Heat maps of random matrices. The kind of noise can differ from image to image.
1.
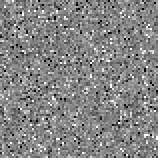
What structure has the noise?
heavy tails
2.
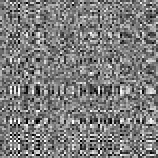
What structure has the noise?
low rank plus noise
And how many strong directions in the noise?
one
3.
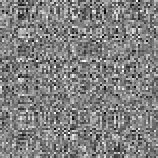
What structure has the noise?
low rank plus noise
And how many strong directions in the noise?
two
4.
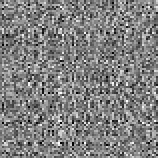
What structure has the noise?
low rank plus noise
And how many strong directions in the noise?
three or four
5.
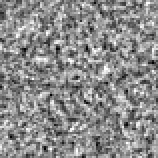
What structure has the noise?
blotchy
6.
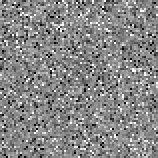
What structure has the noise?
heavy tails
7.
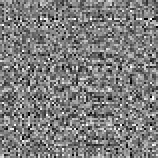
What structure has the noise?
low rank plus noise
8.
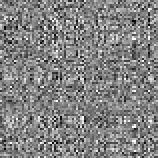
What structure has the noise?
low rank plus noise
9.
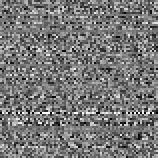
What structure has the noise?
rows of uneven size
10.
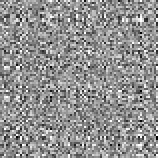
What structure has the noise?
low rank plus noise
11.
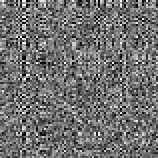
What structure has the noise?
low rank plus noise
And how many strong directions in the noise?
one
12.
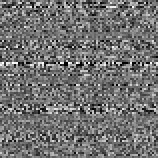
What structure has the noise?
rows of uneven size
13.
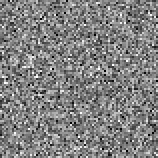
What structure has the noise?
independent entries
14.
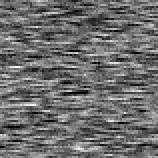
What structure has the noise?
streaked along the rows
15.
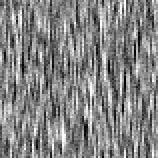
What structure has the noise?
streaked along the columns
